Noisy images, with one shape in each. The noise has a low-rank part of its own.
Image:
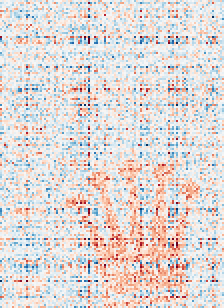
chess queen
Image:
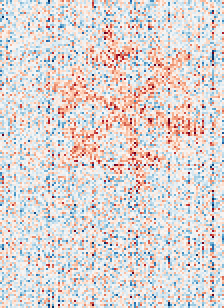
snowflake
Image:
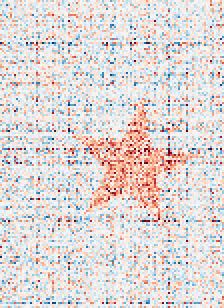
star
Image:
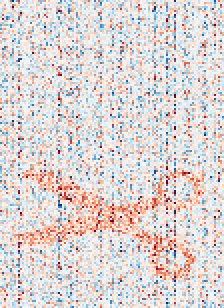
pair of scissors
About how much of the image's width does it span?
nearly all
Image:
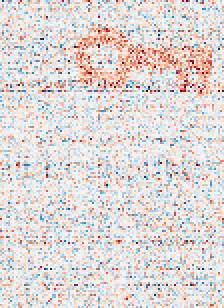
key
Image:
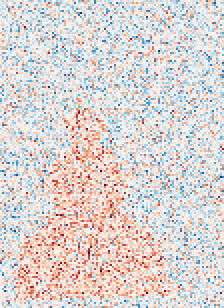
chess pawn
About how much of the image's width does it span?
two thirds
